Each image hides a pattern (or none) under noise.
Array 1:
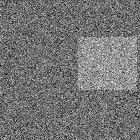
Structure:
one block
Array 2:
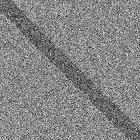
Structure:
a diagonal band
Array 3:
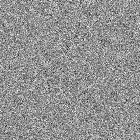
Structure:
only noise
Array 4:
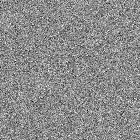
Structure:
only noise
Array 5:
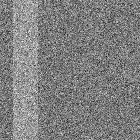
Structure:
one band of columns
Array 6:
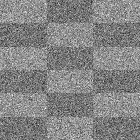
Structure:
a checkerboard
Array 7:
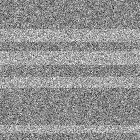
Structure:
bands of rows
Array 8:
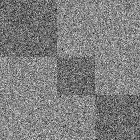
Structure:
blocks along the diagonal
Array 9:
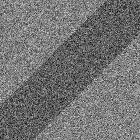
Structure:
a diagonal band
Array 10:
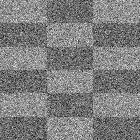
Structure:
a checkerboard
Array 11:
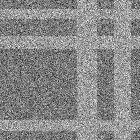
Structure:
bands of rows crossing bands of columns
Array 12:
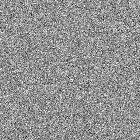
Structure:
only noise
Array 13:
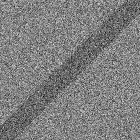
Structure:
a diagonal band
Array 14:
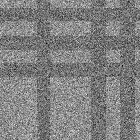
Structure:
bands of rows crossing bands of columns
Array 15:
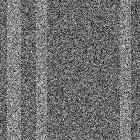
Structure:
bands of columns
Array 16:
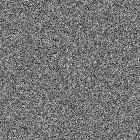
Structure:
only noise
